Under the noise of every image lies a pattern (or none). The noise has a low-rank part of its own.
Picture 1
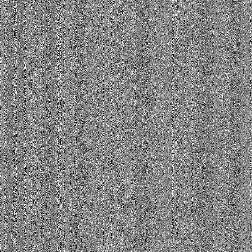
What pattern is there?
bands of columns
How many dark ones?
6
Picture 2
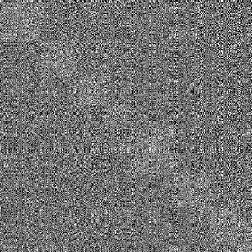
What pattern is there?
blocks along the diagonal
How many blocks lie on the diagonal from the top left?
7
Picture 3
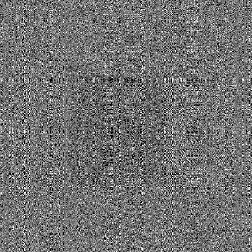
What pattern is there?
one block
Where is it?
centre
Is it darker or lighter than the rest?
darker
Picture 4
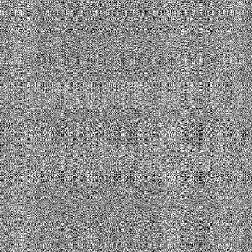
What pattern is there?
bands of rows crossing bands of columns
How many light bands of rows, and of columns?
2 and 3
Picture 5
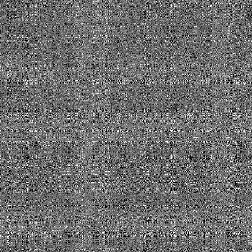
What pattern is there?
bands of rows crossing bands of columns
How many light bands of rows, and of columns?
3 and 2
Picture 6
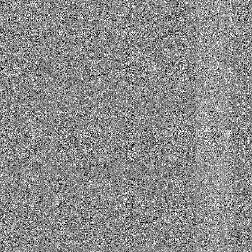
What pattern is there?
one band of columns
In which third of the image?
right
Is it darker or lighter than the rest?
lighter
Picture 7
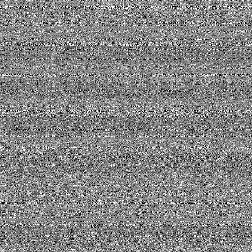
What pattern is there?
bands of rows
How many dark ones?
5
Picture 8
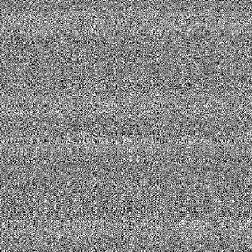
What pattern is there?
bands of rows
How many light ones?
4
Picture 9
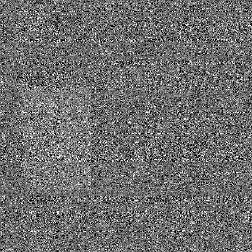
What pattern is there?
one block
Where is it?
middle left
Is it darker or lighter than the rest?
lighter
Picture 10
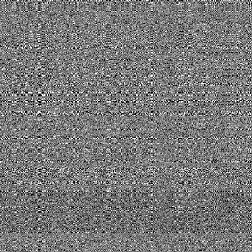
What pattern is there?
one band of rows
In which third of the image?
bottom
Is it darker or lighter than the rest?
darker
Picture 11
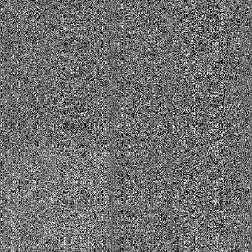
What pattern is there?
one block
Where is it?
bottom left
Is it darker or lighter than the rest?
lighter
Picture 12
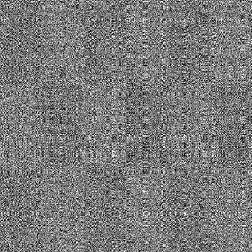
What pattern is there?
a checkerboard
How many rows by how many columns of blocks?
3 by 6
